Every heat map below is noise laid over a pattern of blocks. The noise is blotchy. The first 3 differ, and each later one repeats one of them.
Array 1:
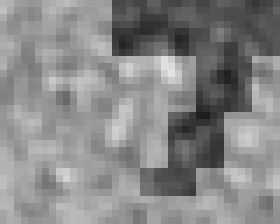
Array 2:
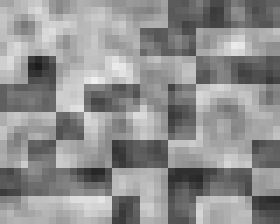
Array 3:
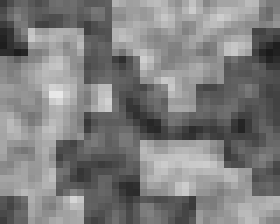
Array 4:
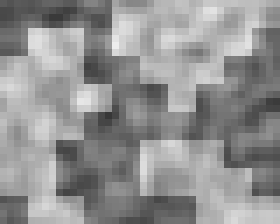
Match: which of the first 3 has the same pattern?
3
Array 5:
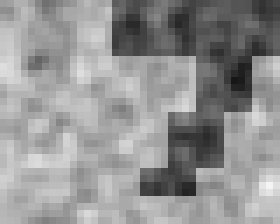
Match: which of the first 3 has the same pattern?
1
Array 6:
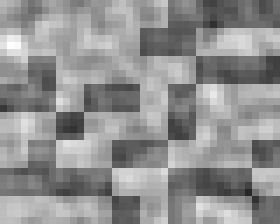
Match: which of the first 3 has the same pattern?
2
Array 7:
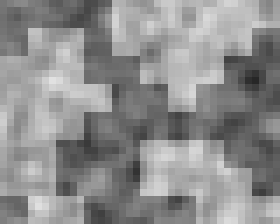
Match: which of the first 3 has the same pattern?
3
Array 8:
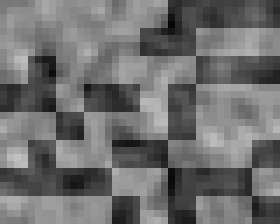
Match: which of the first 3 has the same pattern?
2
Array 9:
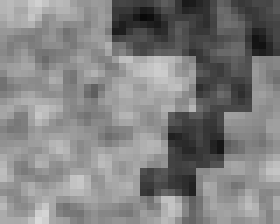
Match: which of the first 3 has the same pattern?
1
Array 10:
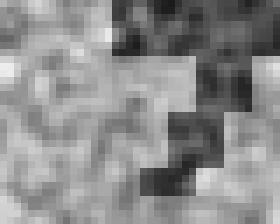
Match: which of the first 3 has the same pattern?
1
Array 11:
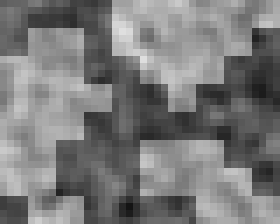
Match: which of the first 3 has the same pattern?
3
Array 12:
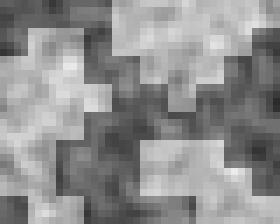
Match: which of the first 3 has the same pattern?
3
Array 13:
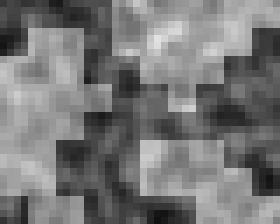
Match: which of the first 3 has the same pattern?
3
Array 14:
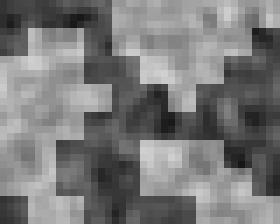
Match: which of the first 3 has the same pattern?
3
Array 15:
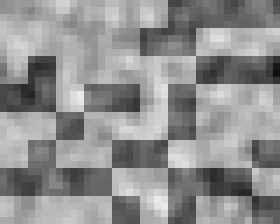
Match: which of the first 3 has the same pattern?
2
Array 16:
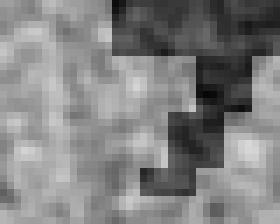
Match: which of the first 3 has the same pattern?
1
